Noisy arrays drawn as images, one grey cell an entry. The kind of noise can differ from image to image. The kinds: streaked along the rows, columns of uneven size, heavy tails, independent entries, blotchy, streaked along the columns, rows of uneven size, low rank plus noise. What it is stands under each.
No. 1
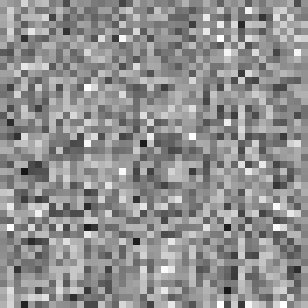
low rank plus noise
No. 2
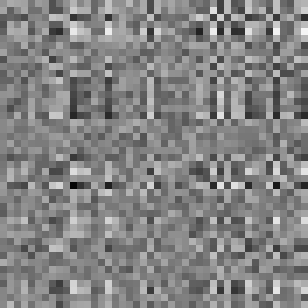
low rank plus noise
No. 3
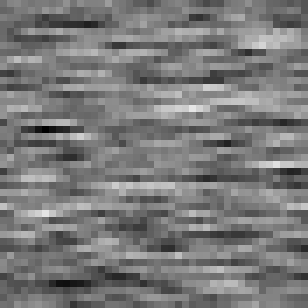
streaked along the rows
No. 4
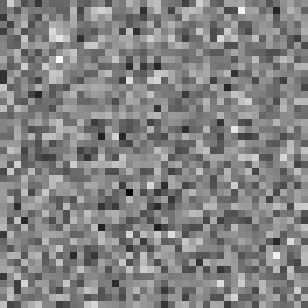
low rank plus noise
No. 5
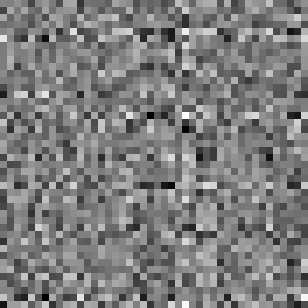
low rank plus noise
